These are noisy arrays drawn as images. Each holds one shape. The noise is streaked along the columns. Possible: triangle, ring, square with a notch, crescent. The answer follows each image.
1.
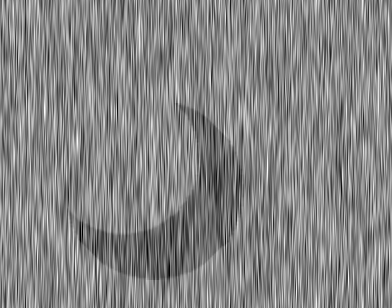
crescent
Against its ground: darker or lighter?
darker
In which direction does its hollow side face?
up and left
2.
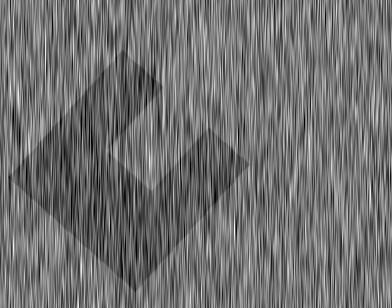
square with a notch
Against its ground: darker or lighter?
darker
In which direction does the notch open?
up and right
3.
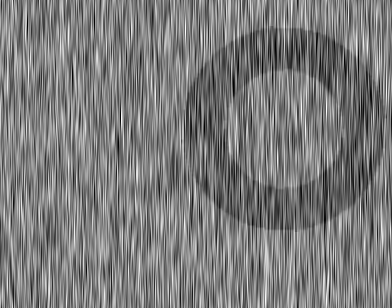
ring
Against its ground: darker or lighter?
darker
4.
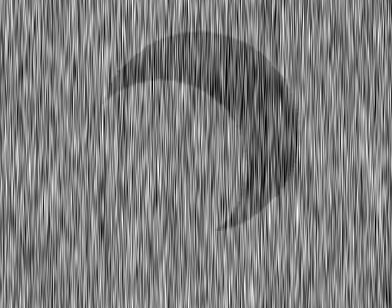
crescent
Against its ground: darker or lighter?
darker
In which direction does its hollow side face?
down and left
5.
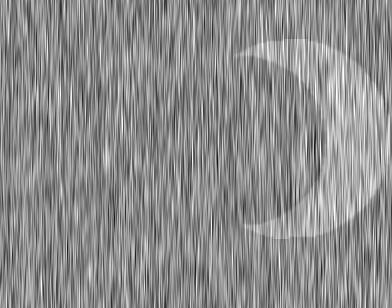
crescent
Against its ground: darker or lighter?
lighter
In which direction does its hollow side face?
left
